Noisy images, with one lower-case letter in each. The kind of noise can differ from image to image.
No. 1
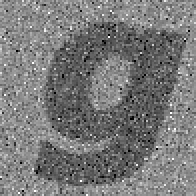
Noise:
heavy tails
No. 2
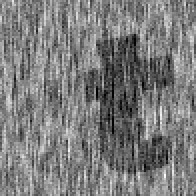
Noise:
streaked along the columns
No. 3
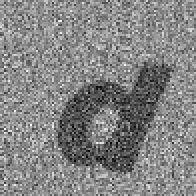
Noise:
low rank plus noise
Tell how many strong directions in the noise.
three or four
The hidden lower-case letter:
d
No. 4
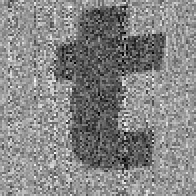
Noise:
columns of uneven size
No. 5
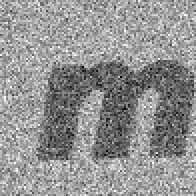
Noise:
independent entries
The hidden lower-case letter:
m
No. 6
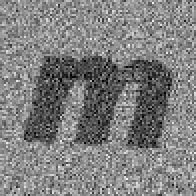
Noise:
low rank plus noise
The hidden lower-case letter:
m
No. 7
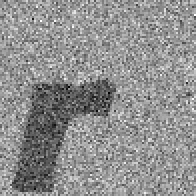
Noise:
independent entries
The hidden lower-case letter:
r
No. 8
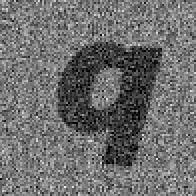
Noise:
low rank plus noise
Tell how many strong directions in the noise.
five to eight
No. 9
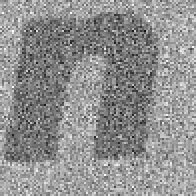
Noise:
low rank plus noise
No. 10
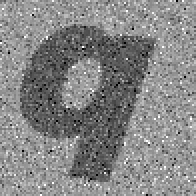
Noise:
heavy tails
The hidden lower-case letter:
q
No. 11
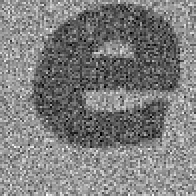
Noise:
low rank plus noise
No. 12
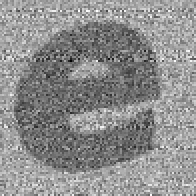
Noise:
rows of uneven size
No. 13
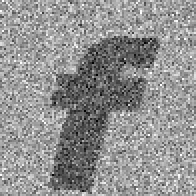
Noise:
independent entries
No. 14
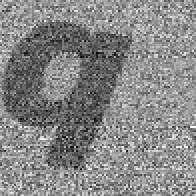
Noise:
rows of uneven size
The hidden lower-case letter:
q
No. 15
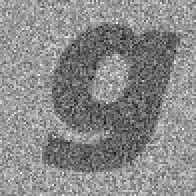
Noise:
independent entries
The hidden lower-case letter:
g
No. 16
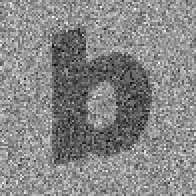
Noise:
independent entries
